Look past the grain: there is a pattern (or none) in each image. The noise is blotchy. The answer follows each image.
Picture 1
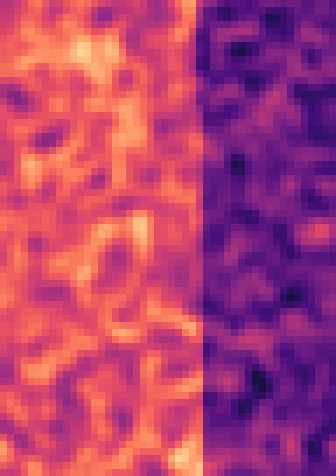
a sharp edge
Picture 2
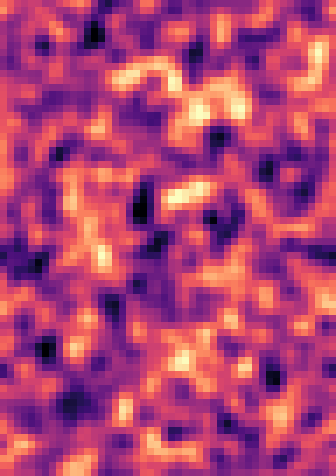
only noise
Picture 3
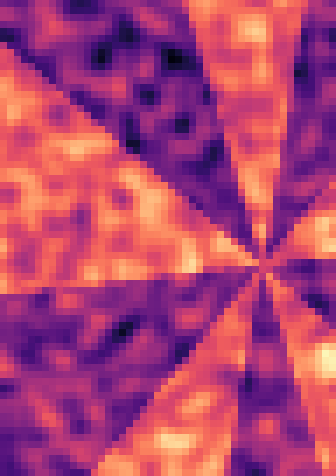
spokes from one point
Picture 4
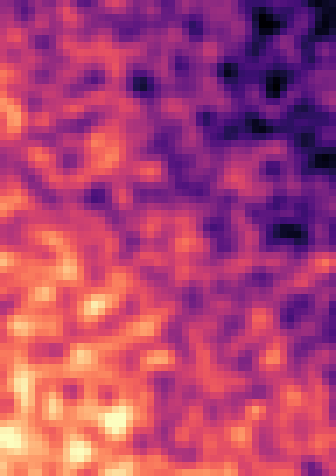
a smooth slope
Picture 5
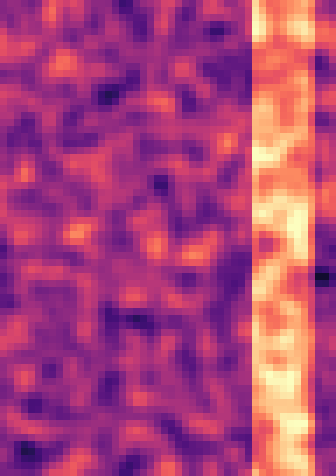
one vertical stripe
